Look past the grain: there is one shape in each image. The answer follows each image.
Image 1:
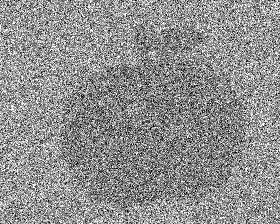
apple
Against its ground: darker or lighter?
darker
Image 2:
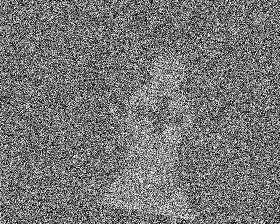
chess bishop
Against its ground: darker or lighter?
lighter
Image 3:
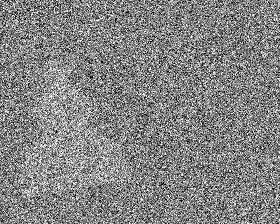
chess pawn
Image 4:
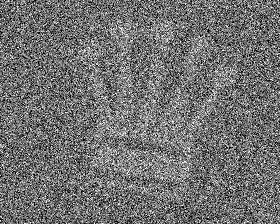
chess queen
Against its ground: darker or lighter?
lighter
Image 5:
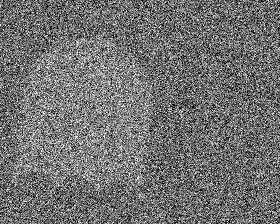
ghost
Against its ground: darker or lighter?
lighter
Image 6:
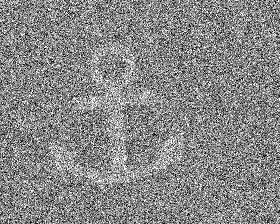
anchor
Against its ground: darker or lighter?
lighter
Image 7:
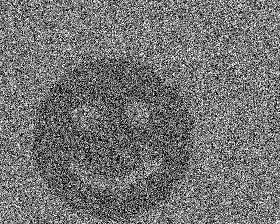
smiling face
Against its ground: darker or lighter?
darker
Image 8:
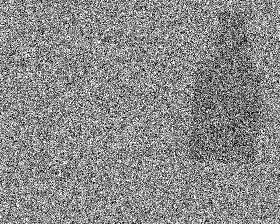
bottle
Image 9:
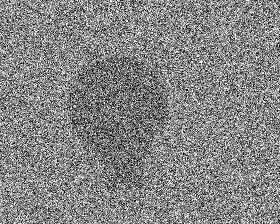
light bulb
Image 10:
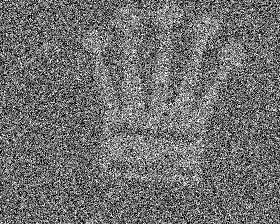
chess queen
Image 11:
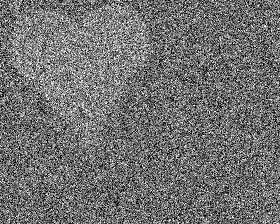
heart
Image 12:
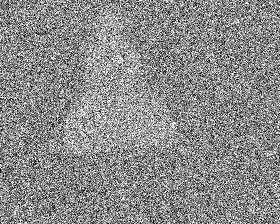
chess pawn
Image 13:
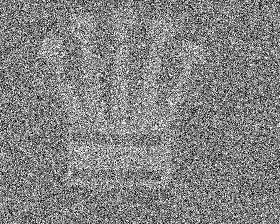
chess queen
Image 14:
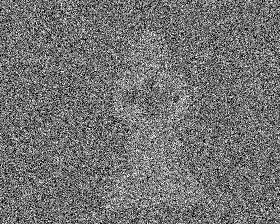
chess bishop
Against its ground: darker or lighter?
lighter
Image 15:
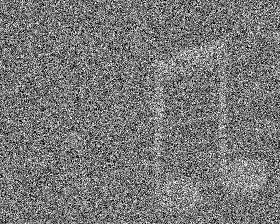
pair of musical notes
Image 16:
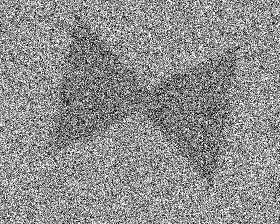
bow tie
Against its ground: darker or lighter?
darker
